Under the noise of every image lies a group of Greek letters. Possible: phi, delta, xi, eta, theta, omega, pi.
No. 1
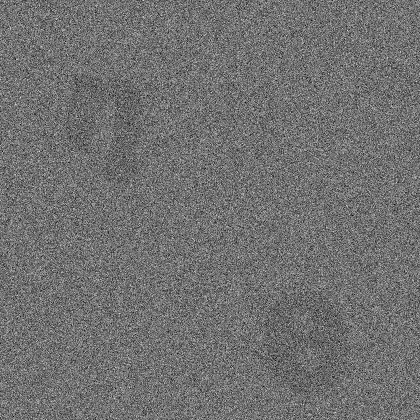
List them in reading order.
top left: dark eta; bottom right: dark theta
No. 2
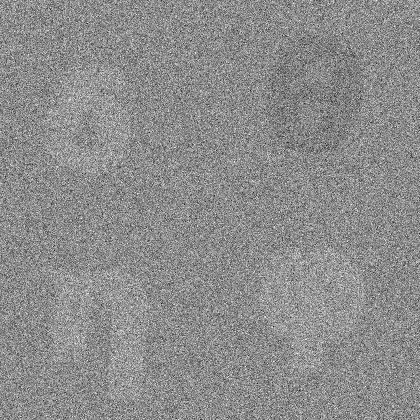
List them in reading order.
top left: light delta; top right: dark theta; bottom left: light eta; bottom right: light phi
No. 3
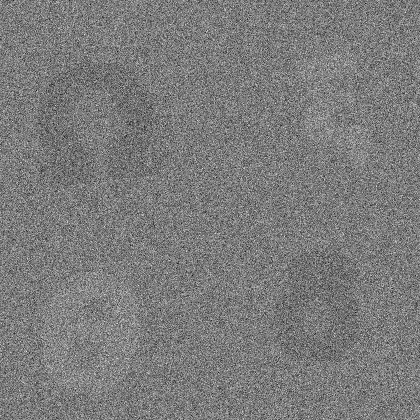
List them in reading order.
top left: dark omega; top right: light xi; bottom left: light theta; bottom right: dark delta
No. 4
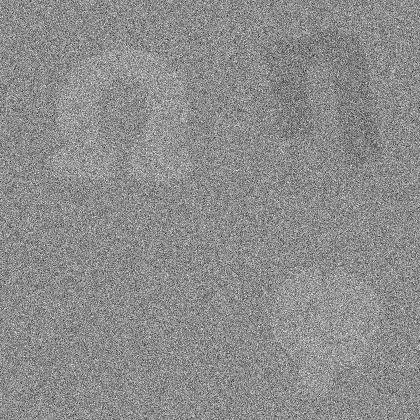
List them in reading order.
top left: light omega; top right: dark eta; bottom right: light phi
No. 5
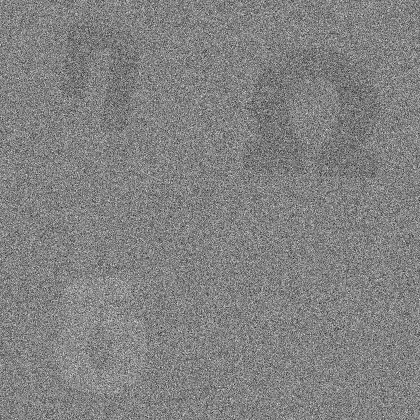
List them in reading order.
top left: dark eta; top right: dark omega; bottom left: light delta
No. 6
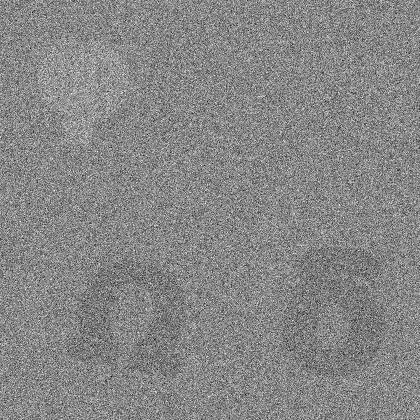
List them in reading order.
top left: light phi; bottom left: dark omega; bottom right: dark delta
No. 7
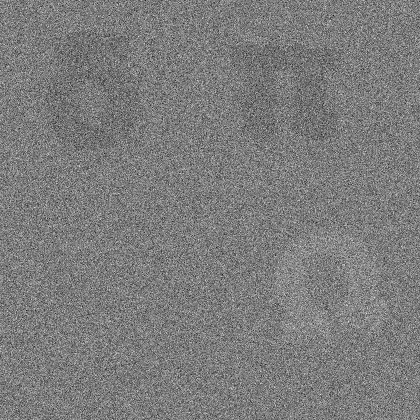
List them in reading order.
top left: dark delta; top right: dark pi; bottom right: light omega
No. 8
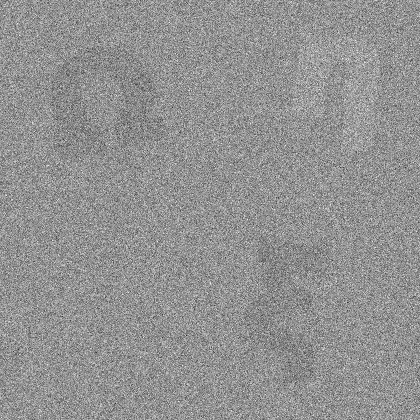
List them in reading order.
top left: dark omega; top right: light eta; bottom right: dark xi
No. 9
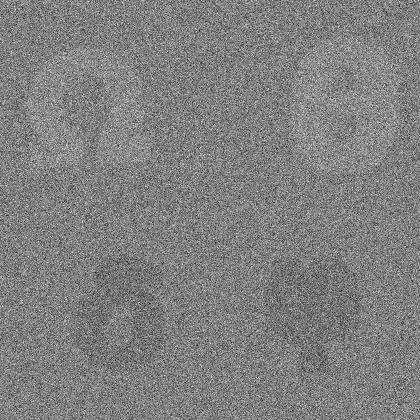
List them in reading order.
top left: light omega; top right: light theta; bottom left: dark delta; bottom right: dark phi
